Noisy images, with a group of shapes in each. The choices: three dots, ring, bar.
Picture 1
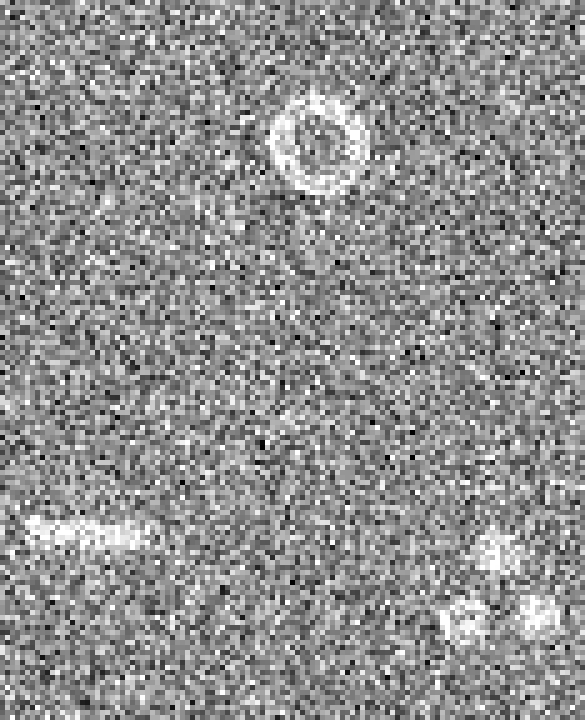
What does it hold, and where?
top middle: ring; bottom left: bar; bottom right: three dots
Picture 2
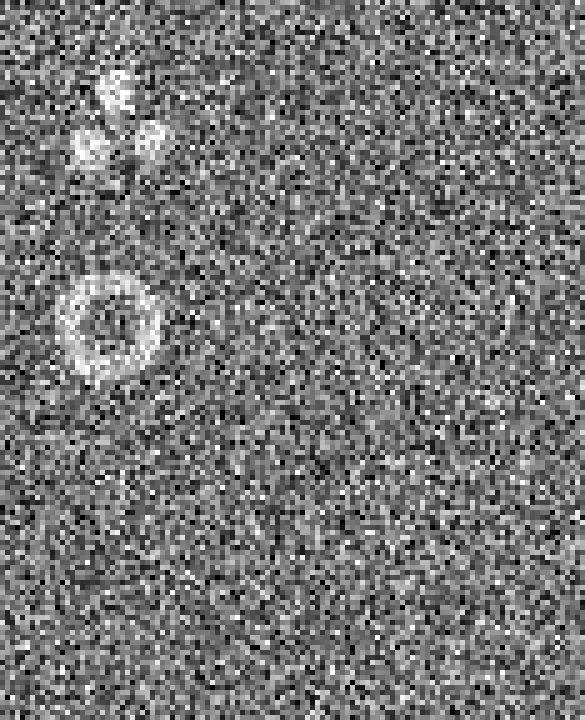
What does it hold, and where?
top left: three dots; middle left: ring
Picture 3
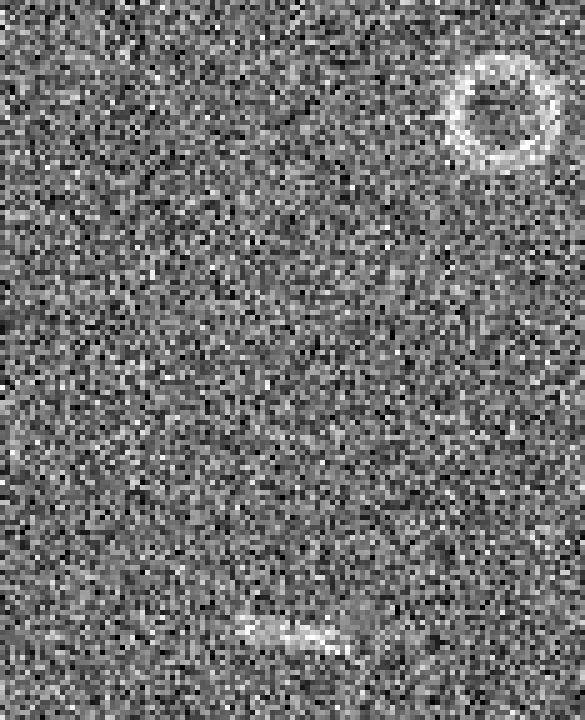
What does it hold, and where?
top right: ring; bottom middle: bar
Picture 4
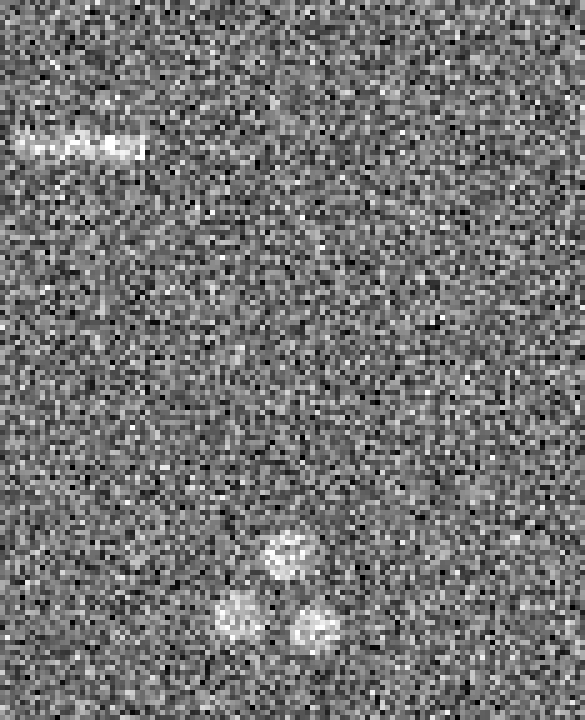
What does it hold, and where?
top left: bar; bottom middle: three dots
